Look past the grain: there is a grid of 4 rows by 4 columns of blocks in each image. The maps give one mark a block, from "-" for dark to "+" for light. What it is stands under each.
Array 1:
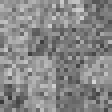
+ + + -
+ - - -
+ + - +
- + - -
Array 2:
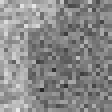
+ + - -
+ - - -
+ - - -
+ - - -
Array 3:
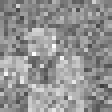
- - - -
- + - -
+ - + -
- + + -
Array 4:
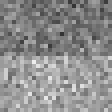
- - - -
- - - -
+ + + +
+ + + +
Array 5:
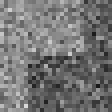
+ + + -
+ + + -
+ - - -
+ - - -
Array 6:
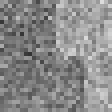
- - + +
- - + +
- - - +
- - - +
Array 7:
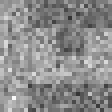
+ - - -
+ + - +
+ + + +
+ - - -
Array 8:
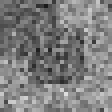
- - + +
- - - +
+ - - +
+ + + +
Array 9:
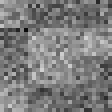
+ - - -
- + + +
- + + -
+ - - -
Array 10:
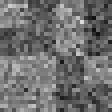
+ - + -
- - + -
+ + - +
+ + - -
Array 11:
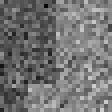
- - + +
- - + +
- - + +
- + + +
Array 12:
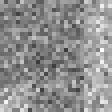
- - - +
- - - +
- - - +
+ - - +
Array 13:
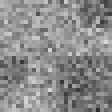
+ + + -
+ + + +
- + - -
+ + - -
